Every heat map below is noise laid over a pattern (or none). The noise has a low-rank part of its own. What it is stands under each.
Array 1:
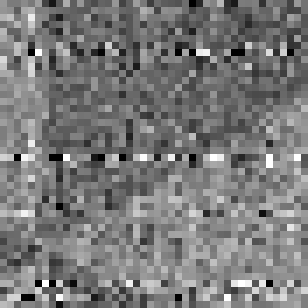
spokes from one point
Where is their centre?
bottom left
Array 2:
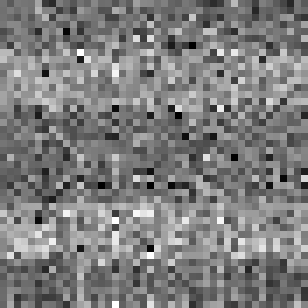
horizontal stripes
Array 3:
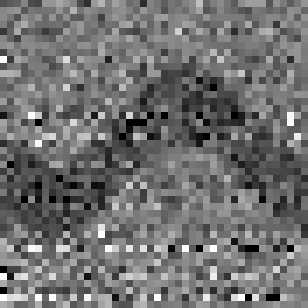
a wavy band
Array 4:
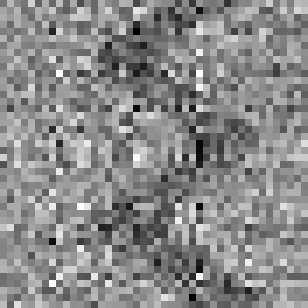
a wavy band
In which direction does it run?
top to bottom
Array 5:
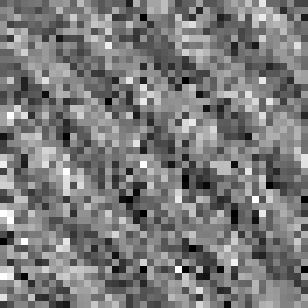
diagonal stripes
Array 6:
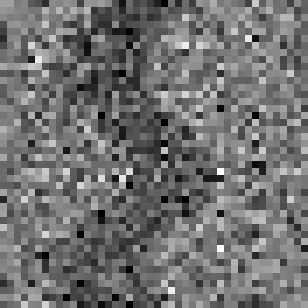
a wavy band
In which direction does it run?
top to bottom
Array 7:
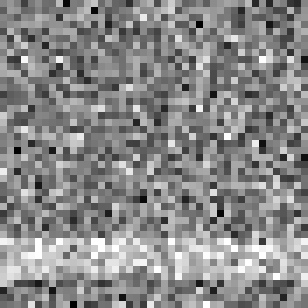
one horizontal stripe
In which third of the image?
bottom
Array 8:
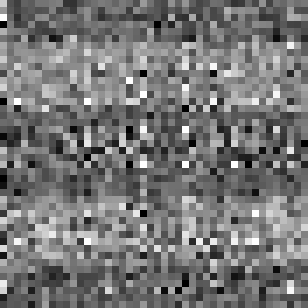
horizontal stripes
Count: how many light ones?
2
